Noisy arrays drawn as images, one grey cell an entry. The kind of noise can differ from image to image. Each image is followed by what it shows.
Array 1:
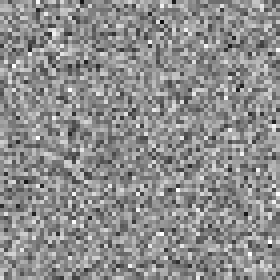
independent entries
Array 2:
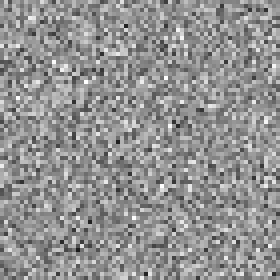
independent entries
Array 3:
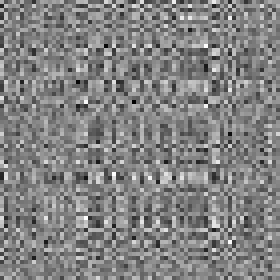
low rank plus noise
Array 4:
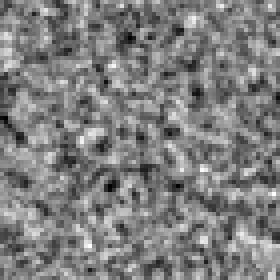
blotchy
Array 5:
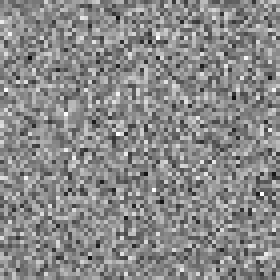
independent entries
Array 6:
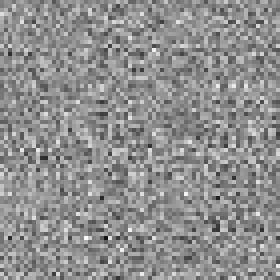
low rank plus noise
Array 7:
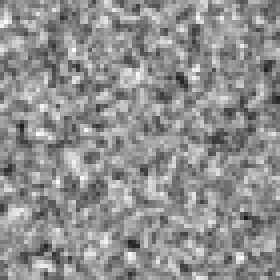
blotchy
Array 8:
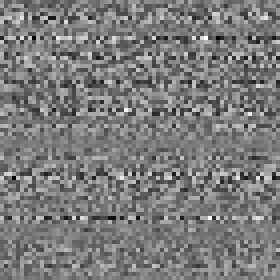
rows of uneven size
